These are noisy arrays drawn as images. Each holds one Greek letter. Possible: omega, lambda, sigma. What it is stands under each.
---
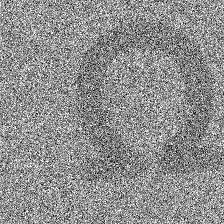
omega
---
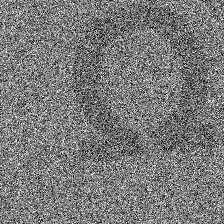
omega
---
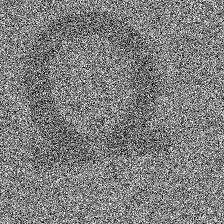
omega
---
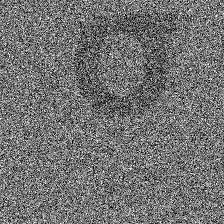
sigma
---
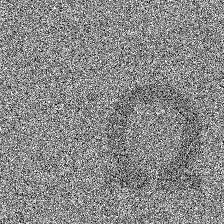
omega
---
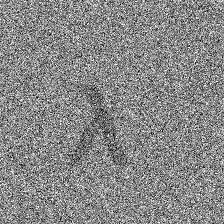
lambda
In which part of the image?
centre
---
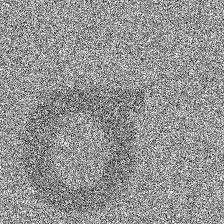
sigma
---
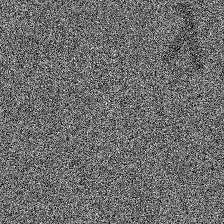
lambda
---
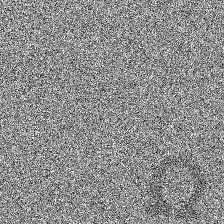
omega
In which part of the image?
bottom right
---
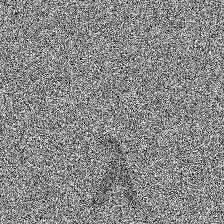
lambda
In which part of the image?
bottom middle
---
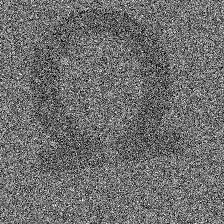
omega
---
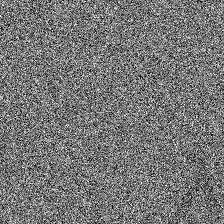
lambda
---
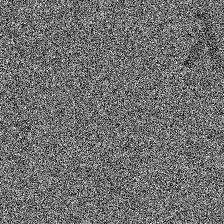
lambda
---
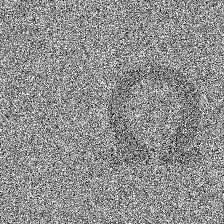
omega
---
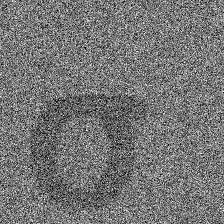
sigma
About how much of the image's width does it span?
half
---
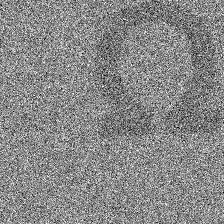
omega
